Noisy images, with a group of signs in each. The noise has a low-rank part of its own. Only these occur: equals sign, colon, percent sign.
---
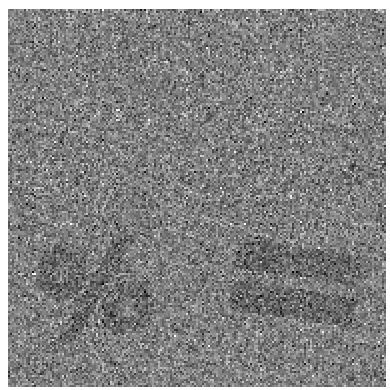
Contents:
bottom left: percent sign; bottom right: equals sign
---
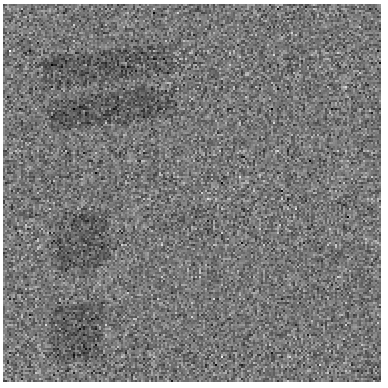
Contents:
top left: equals sign; bottom left: colon
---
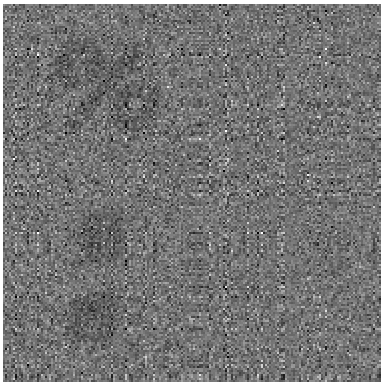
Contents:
top left: percent sign; bottom left: colon
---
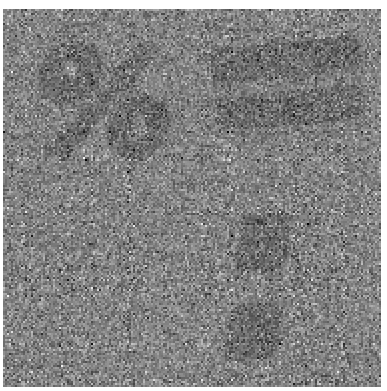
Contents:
top left: percent sign; top right: equals sign; bottom right: colon
